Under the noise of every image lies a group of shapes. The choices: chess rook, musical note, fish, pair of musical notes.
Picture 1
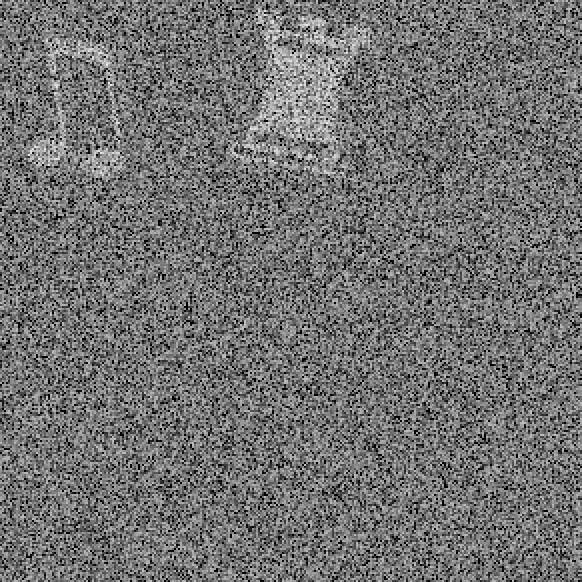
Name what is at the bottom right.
nothing
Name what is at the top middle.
chess rook
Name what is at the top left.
pair of musical notes
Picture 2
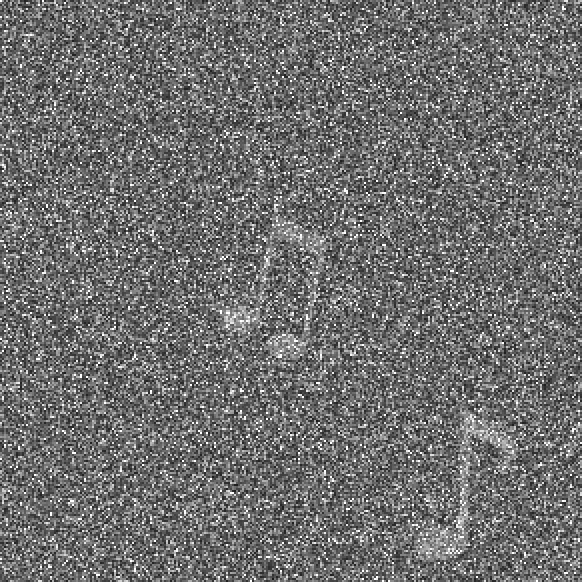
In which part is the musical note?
bottom right
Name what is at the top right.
nothing
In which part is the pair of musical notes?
centre
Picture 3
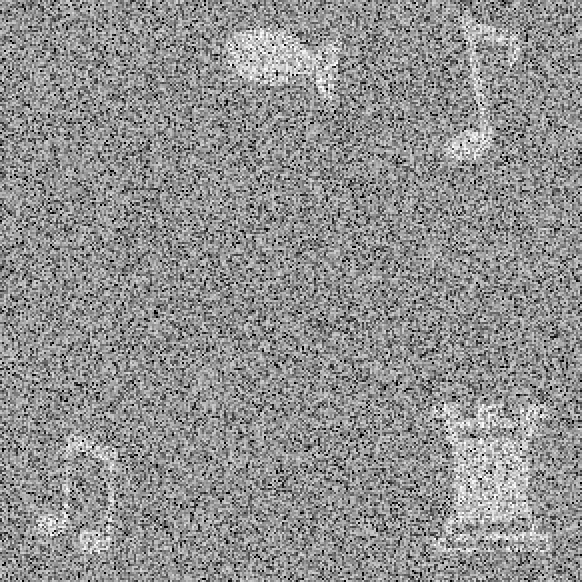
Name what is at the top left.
nothing
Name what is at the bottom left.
pair of musical notes
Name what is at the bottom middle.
nothing
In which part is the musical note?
top right
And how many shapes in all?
4
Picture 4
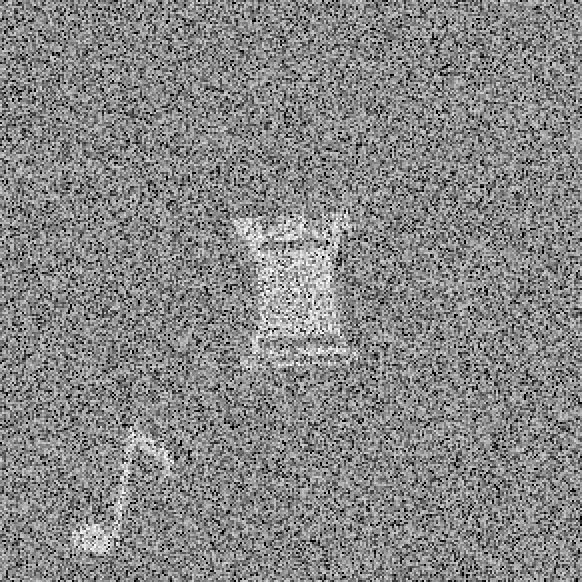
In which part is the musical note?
bottom left
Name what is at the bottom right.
nothing
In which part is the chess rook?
centre
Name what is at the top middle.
nothing
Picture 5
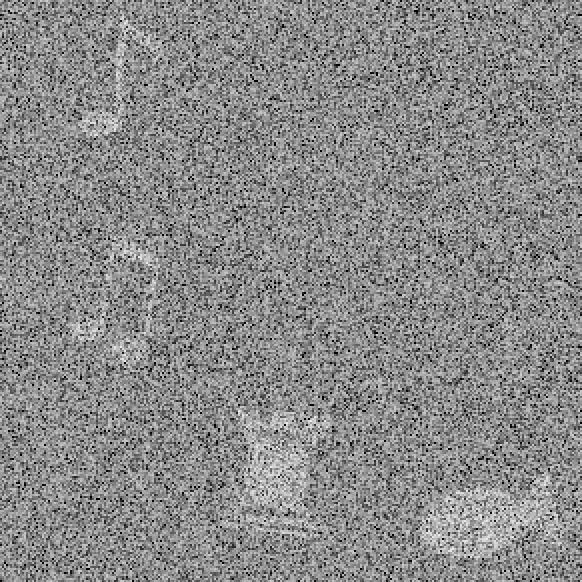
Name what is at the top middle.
nothing
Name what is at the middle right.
nothing
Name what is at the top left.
musical note
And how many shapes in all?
4
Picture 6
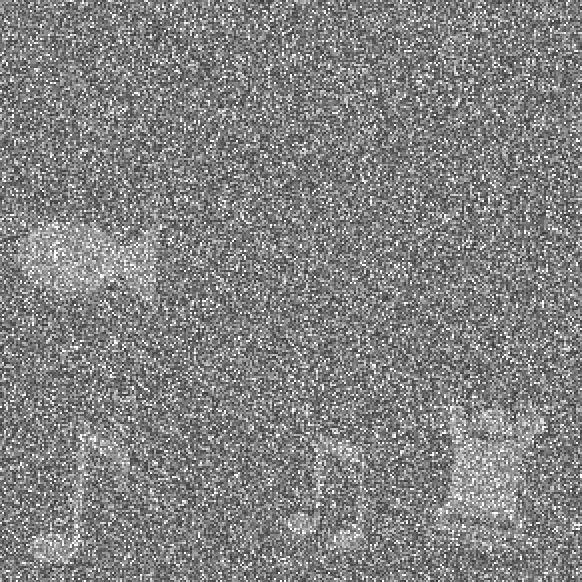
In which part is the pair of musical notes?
bottom middle
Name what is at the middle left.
fish
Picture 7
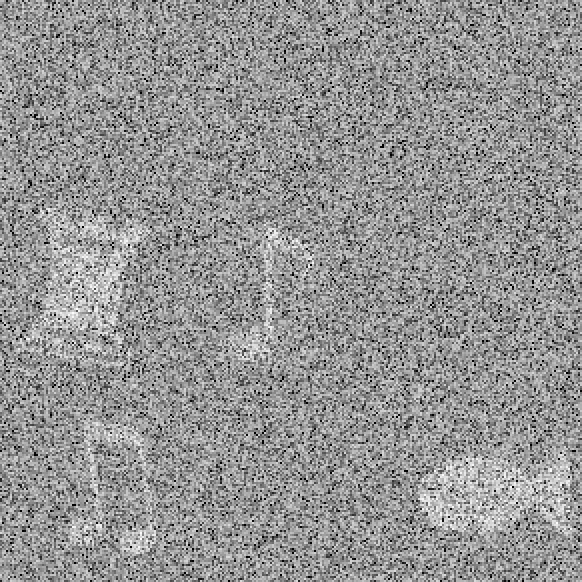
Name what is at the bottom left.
pair of musical notes
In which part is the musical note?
centre
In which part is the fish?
bottom right
